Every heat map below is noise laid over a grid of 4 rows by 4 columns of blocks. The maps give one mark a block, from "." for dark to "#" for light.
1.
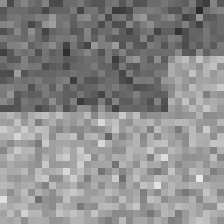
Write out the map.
. . . .
. . . #
# # # #
# # # #
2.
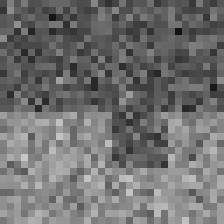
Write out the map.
. . . .
. . . .
# # . #
# # # #
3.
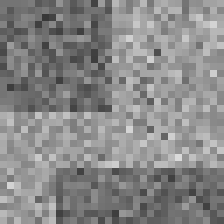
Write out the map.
. . # #
. . # #
# # # #
# . . .
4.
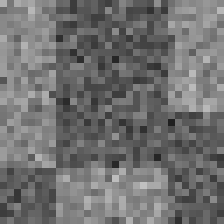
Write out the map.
# . . #
# . . #
# . . .
. # # .
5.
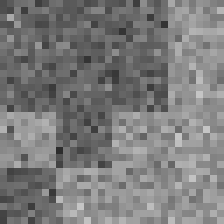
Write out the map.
. . . #
. . . #
# . # #
. # # #
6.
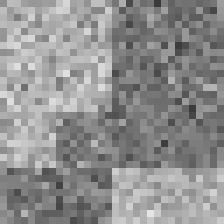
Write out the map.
# # . .
# # . .
# . . .
. . # #
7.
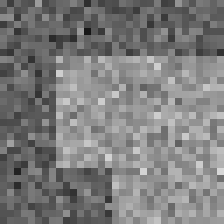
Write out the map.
. . . .
. # # #
. # # #
. . # #
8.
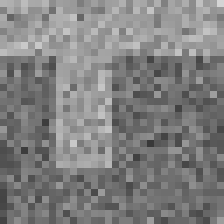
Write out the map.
# # # #
. # . .
. # . .
. . . .
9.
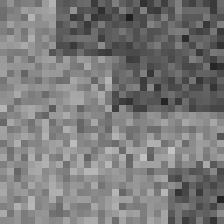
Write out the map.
# . . .
# # . .
# # # #
# # # .
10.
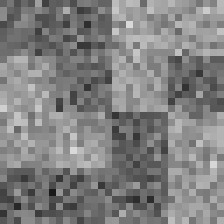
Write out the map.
. . # #
# . # .
# # . #
. . . #
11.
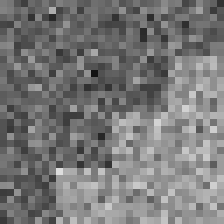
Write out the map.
. . . .
. . . #
. . # #
. # # #
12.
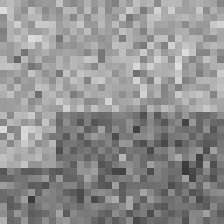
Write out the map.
# # # #
# # # #
# . . .
. . . .
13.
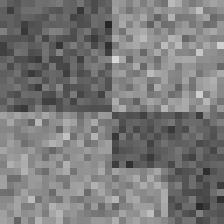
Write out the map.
. . # #
. . # #
# # . .
# # # .
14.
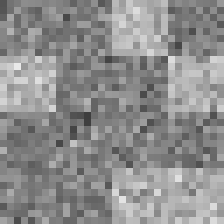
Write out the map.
. . # .
# . . #
. . . .
. . # #
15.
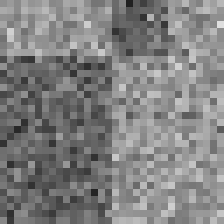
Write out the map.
# # . #
. . # #
. . # #
. . # #
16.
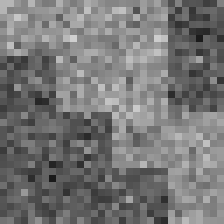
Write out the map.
# # # .
. # # .
. . # #
. . . #
